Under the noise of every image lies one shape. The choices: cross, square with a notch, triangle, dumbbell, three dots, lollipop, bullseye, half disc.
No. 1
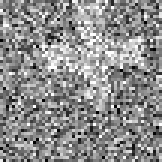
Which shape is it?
cross
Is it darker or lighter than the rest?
lighter
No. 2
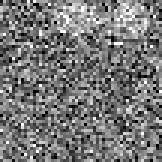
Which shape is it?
dumbbell
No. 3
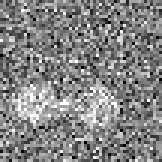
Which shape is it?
dumbbell
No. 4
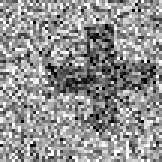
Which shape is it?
cross
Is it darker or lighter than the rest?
darker
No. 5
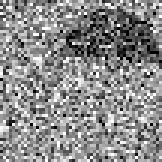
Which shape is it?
half disc
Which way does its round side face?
up
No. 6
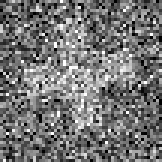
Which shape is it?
cross
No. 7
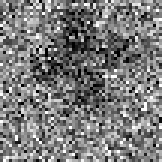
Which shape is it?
cross
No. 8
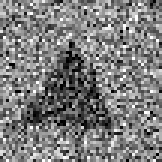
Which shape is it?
triangle
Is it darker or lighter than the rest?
darker
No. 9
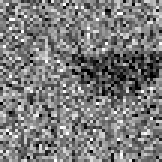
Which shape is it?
half disc
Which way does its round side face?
down
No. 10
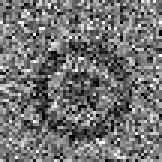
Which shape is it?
bullseye
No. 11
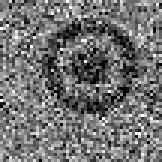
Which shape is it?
bullseye
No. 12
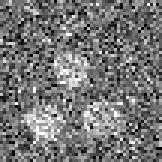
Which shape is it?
three dots
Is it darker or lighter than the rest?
lighter
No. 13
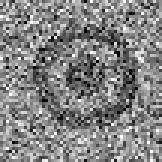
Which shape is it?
bullseye
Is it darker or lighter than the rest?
darker
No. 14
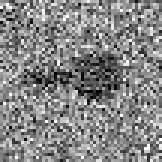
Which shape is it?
lollipop
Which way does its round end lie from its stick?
right
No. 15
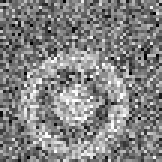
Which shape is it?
bullseye
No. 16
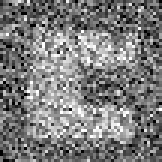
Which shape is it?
square with a notch
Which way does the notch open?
right
